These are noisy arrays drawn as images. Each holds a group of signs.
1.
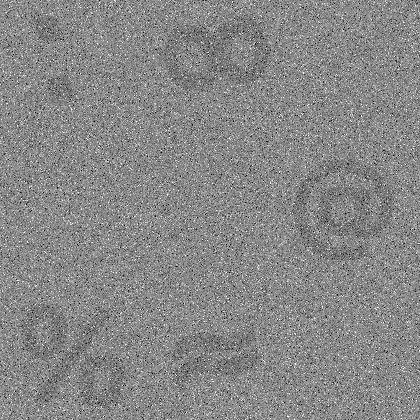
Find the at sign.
middle right
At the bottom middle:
approximately sign
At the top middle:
infinity sign
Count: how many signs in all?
5
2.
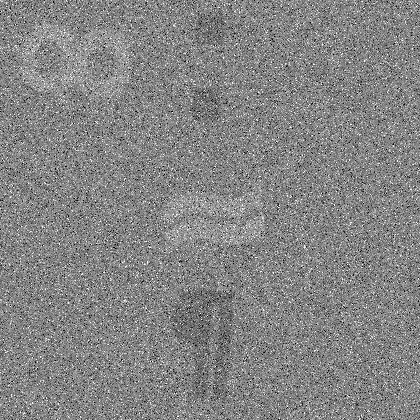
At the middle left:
nothing
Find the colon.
top middle
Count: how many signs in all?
4
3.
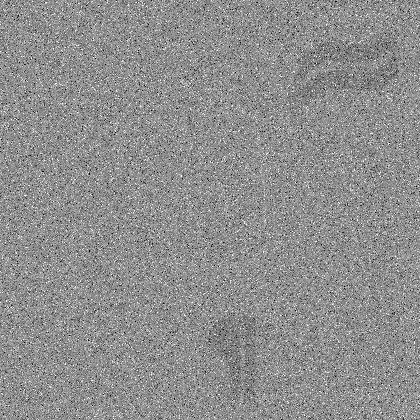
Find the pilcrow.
bottom middle
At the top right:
approximately sign
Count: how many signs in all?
2
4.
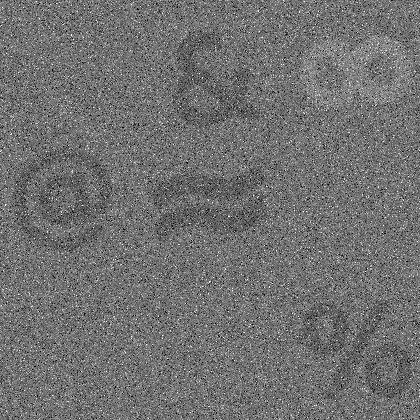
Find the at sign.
middle left
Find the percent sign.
bottom right
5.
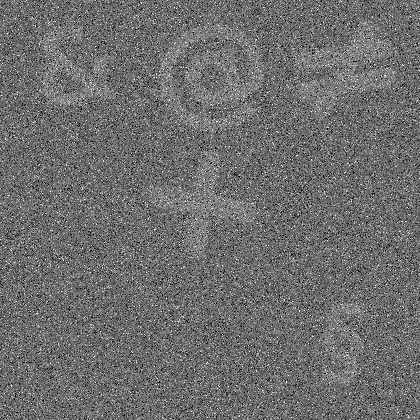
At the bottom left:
nothing
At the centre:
plus sign
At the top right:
not-equal sign
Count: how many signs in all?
5
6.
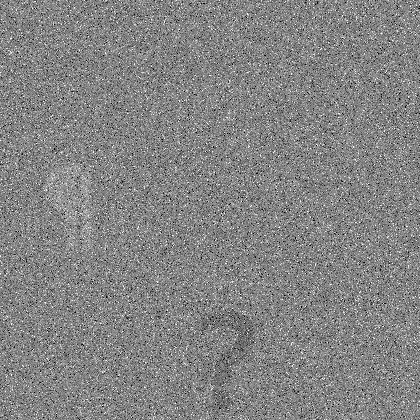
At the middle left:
pilcrow
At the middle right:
nothing
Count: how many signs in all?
2
